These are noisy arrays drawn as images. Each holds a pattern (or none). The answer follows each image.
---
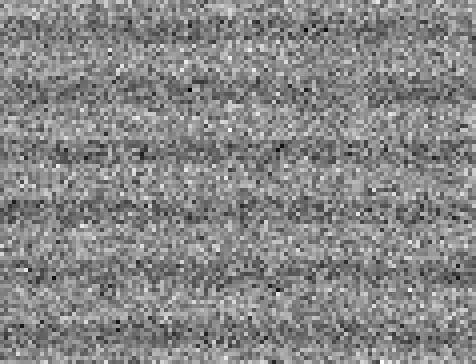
horizontal stripes
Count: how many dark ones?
6
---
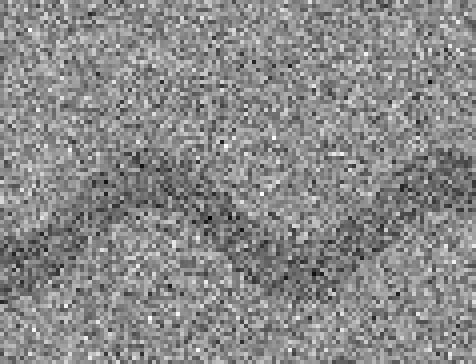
a wavy band
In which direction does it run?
left to right
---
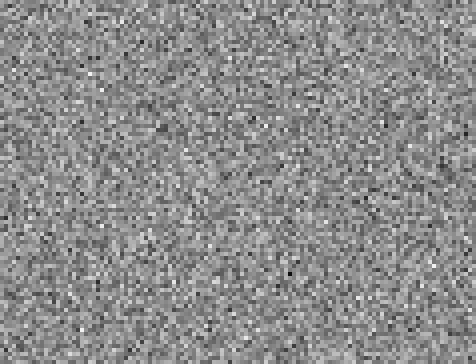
only noise
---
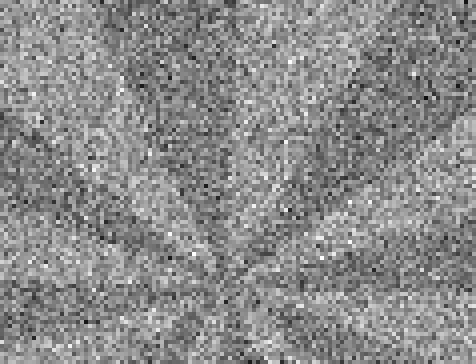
spokes from one point
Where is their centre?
bottom middle
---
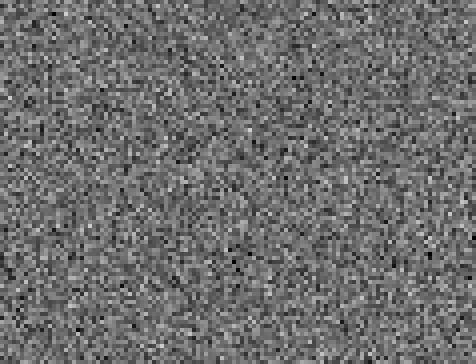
only noise
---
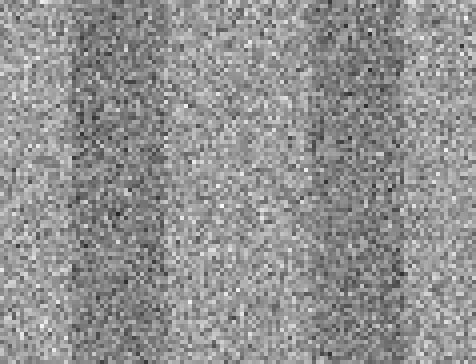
vertical stripes
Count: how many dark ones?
2
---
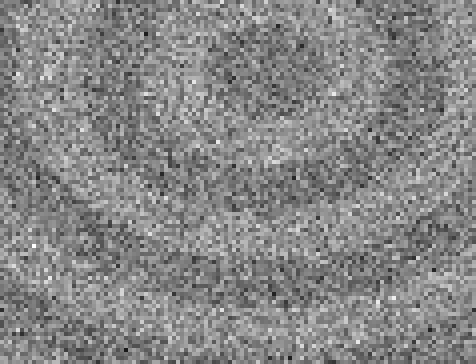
rings round one point
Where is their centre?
top middle
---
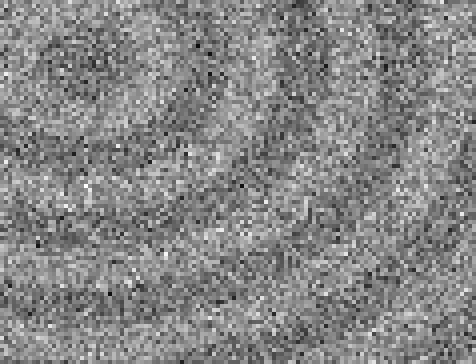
rings round one point
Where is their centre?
top left
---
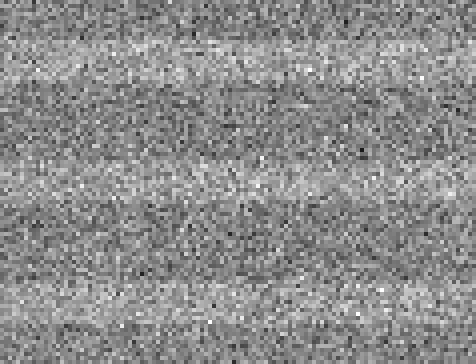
horizontal stripes
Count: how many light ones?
3
